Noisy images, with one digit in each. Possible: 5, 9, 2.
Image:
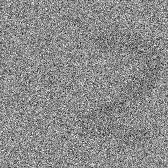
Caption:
dark 2
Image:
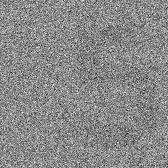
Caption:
dark 5
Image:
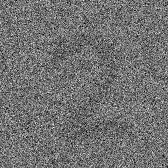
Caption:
dark 2
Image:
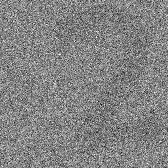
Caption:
dark 2
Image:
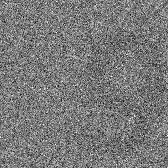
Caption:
dark 9
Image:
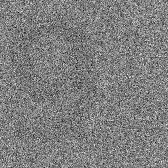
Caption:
dark 9
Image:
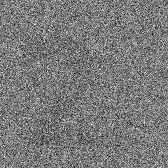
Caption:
dark 2
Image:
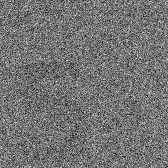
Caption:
dark 5
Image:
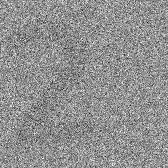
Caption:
dark 2
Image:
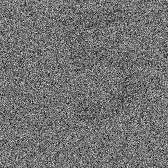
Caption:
dark 5
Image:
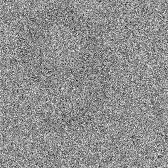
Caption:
dark 9
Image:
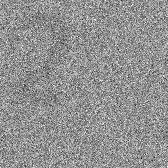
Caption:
dark 2
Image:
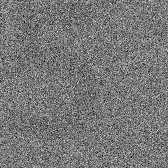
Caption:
dark 5
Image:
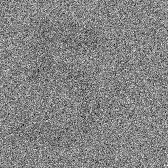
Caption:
dark 5
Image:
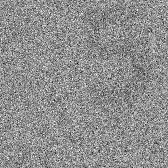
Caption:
dark 5
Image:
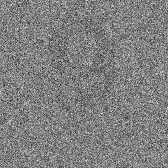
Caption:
dark 9
